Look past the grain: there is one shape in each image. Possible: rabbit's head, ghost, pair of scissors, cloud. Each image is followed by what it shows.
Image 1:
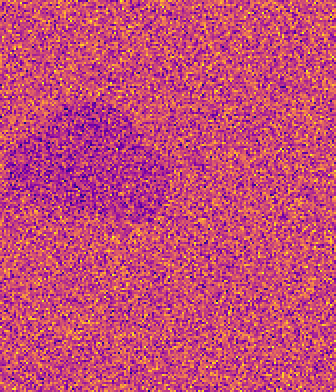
cloud
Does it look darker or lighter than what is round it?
darker
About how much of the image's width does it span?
half
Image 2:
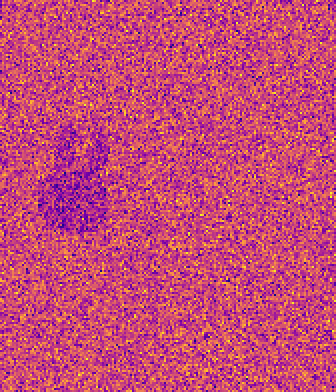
rabbit's head
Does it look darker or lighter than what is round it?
darker
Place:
middle left
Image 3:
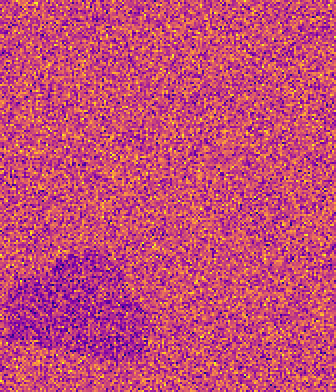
cloud
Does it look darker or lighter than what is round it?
darker
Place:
bottom left
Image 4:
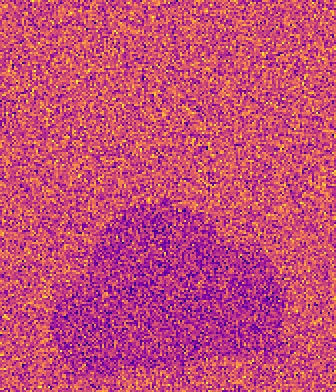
cloud
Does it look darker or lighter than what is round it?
darker
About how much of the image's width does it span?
two thirds
